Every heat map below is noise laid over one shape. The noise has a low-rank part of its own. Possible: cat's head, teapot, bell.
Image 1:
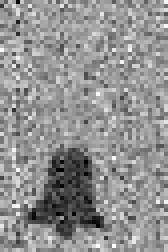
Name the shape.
bell
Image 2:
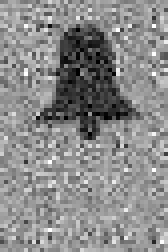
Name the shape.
bell
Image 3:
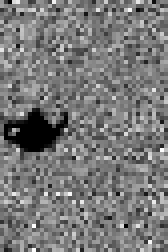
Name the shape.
teapot
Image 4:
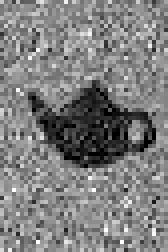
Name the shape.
teapot
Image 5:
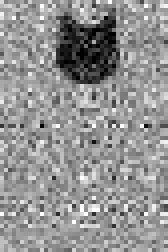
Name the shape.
cat's head
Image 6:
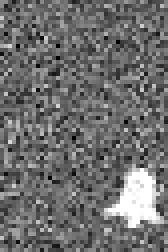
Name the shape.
bell
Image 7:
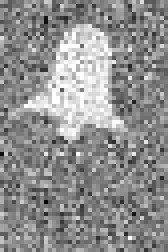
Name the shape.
bell
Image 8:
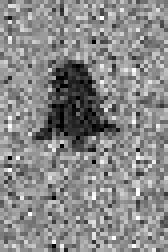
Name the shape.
bell
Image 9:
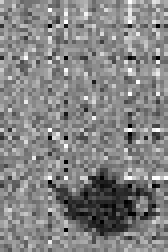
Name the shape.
teapot
